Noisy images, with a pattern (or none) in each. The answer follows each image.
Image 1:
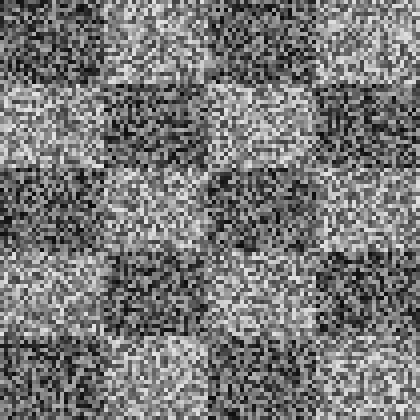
a checkerboard
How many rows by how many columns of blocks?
5 by 4
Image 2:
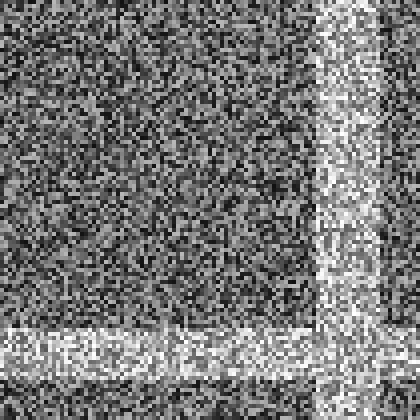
bands of rows crossing bands of columns
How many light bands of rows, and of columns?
1 and 1
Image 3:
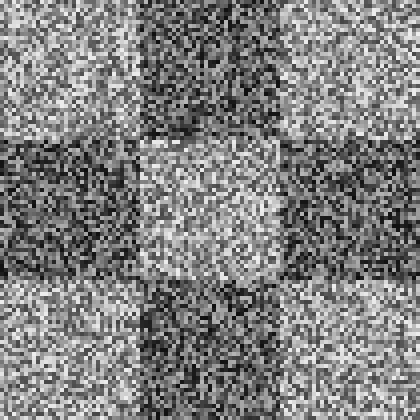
a checkerboard
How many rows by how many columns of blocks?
3 by 3
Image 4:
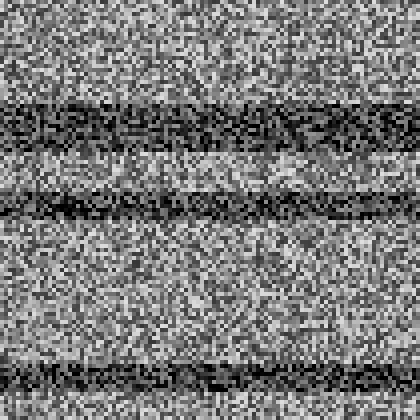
bands of rows
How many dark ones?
3
